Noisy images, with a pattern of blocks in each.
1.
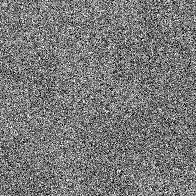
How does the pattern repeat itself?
no symmetry
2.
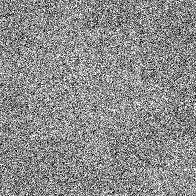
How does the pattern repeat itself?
mirrored about the diagonal from the top left
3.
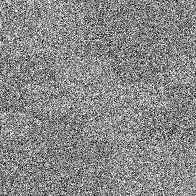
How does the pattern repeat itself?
the same after a half turn
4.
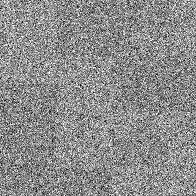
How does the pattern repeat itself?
no symmetry
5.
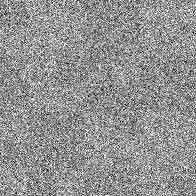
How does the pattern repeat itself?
mirrored about the diagonal from the bottom left
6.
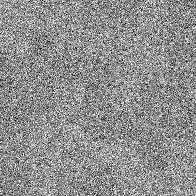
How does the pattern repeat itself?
the same after a half turn
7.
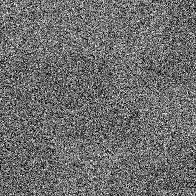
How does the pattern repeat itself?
no symmetry
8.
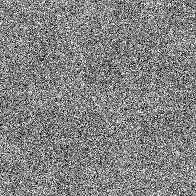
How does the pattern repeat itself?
the same after a half turn
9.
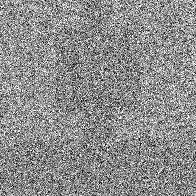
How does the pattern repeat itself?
left and right mirror each other
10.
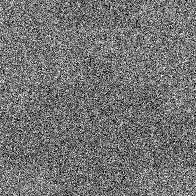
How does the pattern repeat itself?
left and right mirror each other
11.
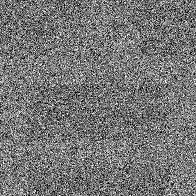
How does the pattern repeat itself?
left and right mirror each other
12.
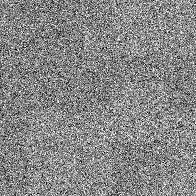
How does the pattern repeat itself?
no symmetry
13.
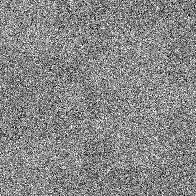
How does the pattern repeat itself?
top and bottom mirror each other
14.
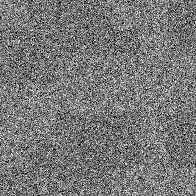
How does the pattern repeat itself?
no symmetry
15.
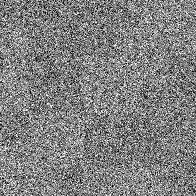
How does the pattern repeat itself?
mirrored about the diagonal from the bottom left
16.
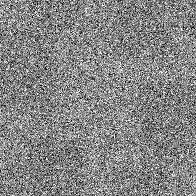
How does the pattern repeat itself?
the same after a half turn
